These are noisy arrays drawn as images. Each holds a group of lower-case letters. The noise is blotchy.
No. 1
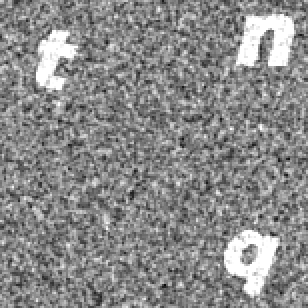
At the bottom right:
q
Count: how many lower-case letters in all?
3
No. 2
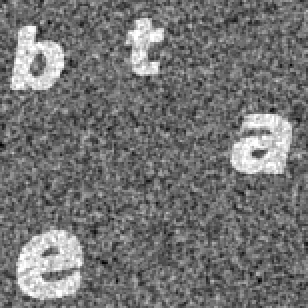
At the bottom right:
nothing
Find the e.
bottom left
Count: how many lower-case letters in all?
4
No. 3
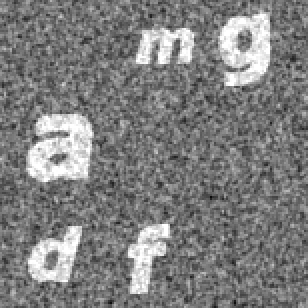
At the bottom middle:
f
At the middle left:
a
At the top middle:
m
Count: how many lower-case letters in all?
5
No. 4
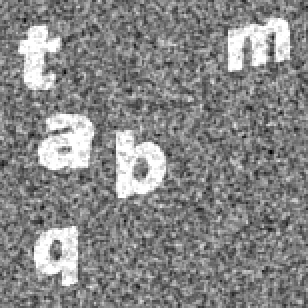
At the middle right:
nothing
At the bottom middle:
nothing
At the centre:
b
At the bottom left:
q
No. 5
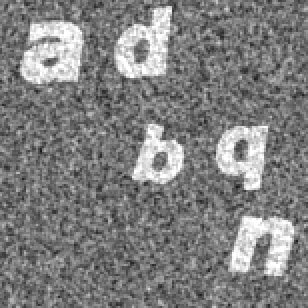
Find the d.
top middle
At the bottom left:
nothing
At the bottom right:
n
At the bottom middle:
nothing
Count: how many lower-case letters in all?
5
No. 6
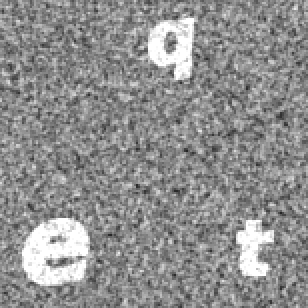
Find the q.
top middle
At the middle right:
nothing
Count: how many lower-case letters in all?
3
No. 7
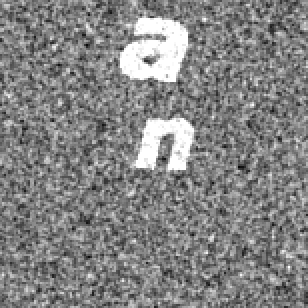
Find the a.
top middle
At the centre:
n
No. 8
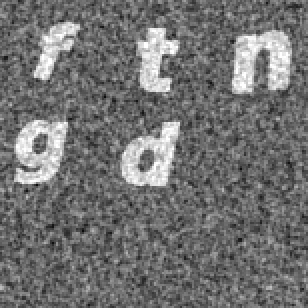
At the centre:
d
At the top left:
f
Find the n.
top right
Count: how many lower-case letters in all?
5
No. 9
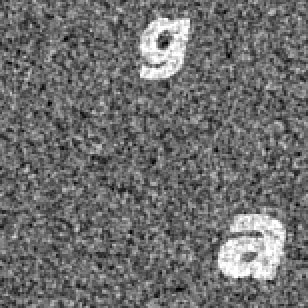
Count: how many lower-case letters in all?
2
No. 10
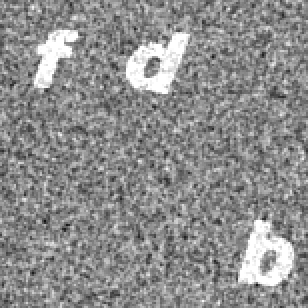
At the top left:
f
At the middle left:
nothing
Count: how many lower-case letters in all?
3
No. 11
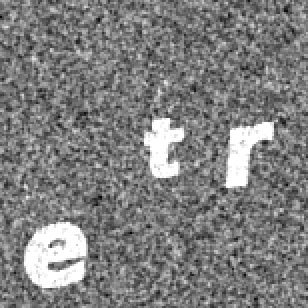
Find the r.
middle right
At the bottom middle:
nothing
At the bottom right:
nothing
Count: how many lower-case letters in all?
3
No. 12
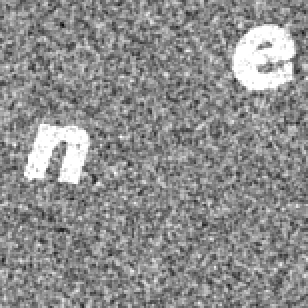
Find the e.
top right
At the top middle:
nothing
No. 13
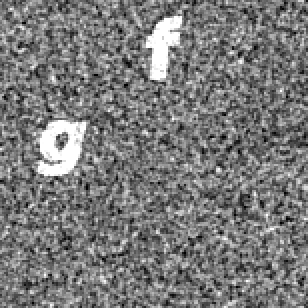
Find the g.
middle left
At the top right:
nothing
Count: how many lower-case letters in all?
2
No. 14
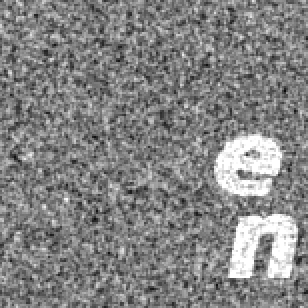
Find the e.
middle right
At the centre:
nothing
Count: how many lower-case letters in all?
2
